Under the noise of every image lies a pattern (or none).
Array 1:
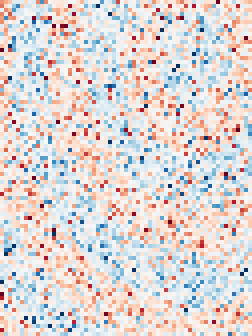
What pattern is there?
rings round one point
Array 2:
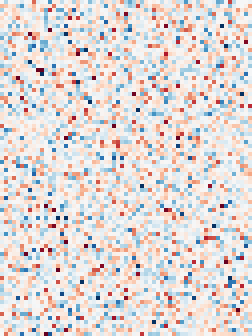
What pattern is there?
only noise
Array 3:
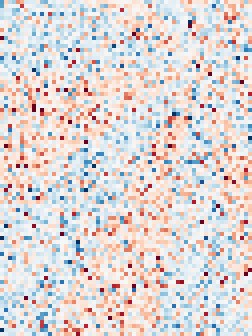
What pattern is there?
spokes from one point
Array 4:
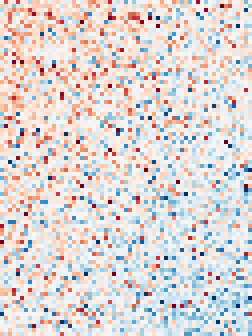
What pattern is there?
a smooth slope
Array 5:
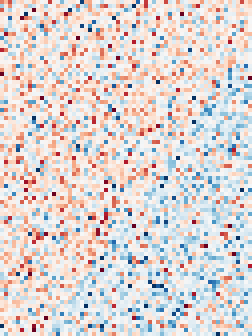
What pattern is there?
a sharp edge
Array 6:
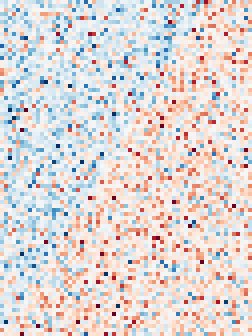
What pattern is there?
a sharp edge
